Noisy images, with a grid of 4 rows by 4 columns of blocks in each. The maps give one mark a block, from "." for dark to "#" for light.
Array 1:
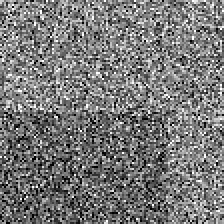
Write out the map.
# # # #
# # # #
. . . #
. . . #
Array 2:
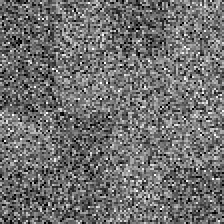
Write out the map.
. # . #
. # # #
# . # #
. . # .
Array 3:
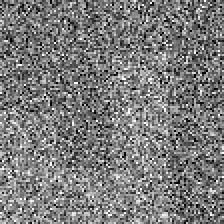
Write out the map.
. . . .
. . # .
# . # .
# # # .
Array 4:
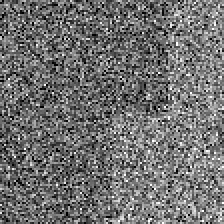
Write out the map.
. . . #
. . . #
. . # #
. . # #
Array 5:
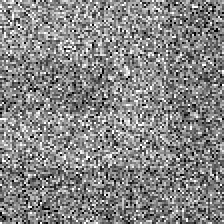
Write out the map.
# # # .
. . # .
# # # .
. . . .
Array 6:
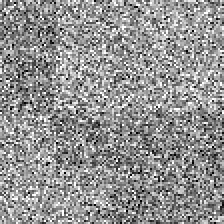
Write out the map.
. # # #
. # # #
# . . .
# # . .
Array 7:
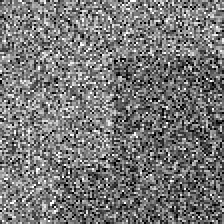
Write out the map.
# # # #
# # . .
# # . .
# . . .
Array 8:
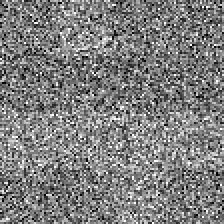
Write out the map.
. # . .
. . . .
# # # #
. . # .
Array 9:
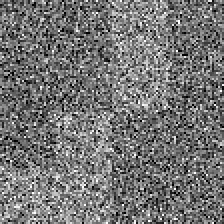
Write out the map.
. . # .
. . # .
. # . .
# # . .
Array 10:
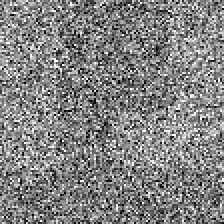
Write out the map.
# . . #
# . . #
# . # #
. . . .
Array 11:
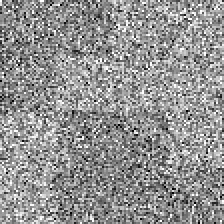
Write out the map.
. . # #
. # # #
# . . #
# . . .
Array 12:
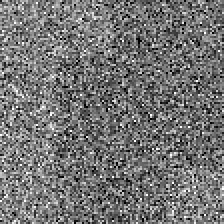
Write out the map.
# # . .
# . . .
# . . .
# . . #
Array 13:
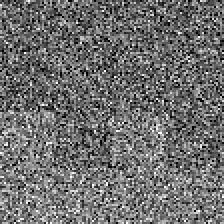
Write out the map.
. . . .
. . . .
# . # .
# # # #
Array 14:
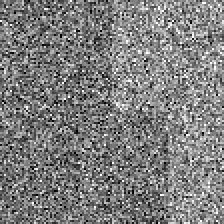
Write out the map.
. . # #
. . # #
. . . #
. . . #
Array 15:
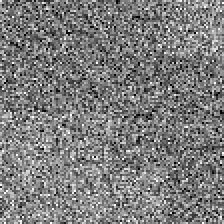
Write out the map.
. . . #
. . . .
# # . .
# # # .
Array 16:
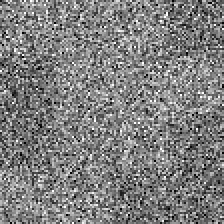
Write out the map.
# # # .
. # # #
. # # .
# # . .
